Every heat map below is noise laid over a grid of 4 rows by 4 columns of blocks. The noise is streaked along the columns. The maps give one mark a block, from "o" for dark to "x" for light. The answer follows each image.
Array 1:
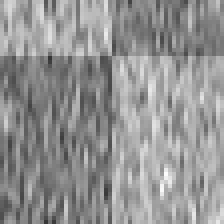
x x o o
o o x x
o o x x
o o x x
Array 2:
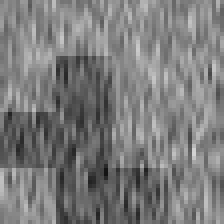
x x x x
x o x x
o o x x
x o o x
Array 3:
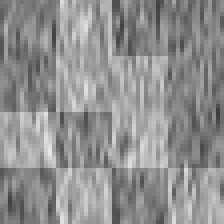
o x o o
o x x o
x o x o
o x o x
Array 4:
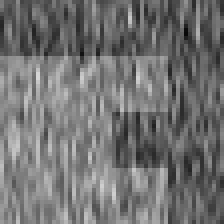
o o o o
x x x o
x x o o
x x x o
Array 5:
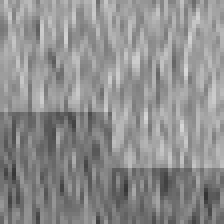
x x x x
x x x x
o o x x
o o o o
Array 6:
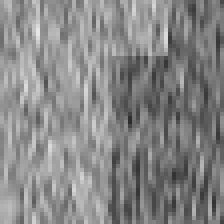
x x x o
x x o o
x x o o
x x o o
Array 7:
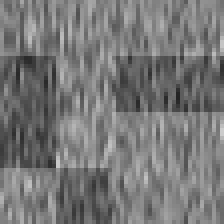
x x x x
o x o o
o x x x
x o x x
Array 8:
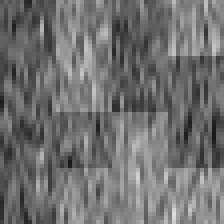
o x o x
o x o o
o o x o
o x x x
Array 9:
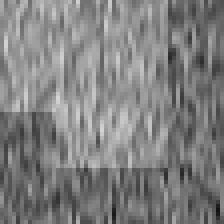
x x x o
x x x o
o x x o
o o o o
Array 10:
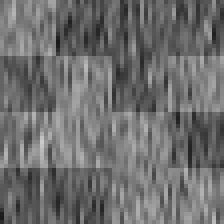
x o o o
o x o x
x x x o
o o x x
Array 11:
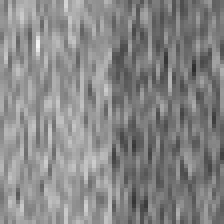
x x o o
x x o o
x x o o
x x o o
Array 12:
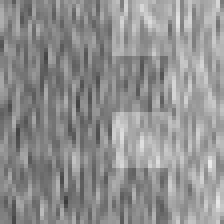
o o x x
o o o x
o o x x
o o o x
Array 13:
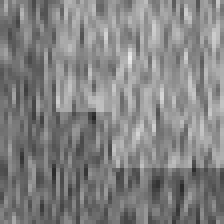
o x x x
o x x x
o o x x
o o o o
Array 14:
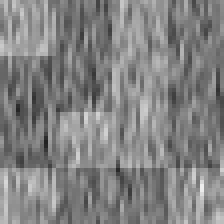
x o x o
o o x o
o x x o
x o o x
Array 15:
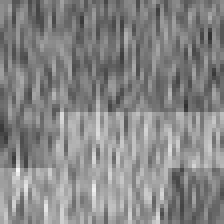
o o o o
o o o o
o x x x
x x x o
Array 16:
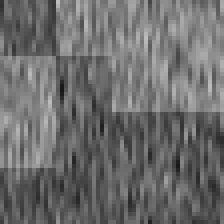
o x x x
x o x x
x o o o
o o o o
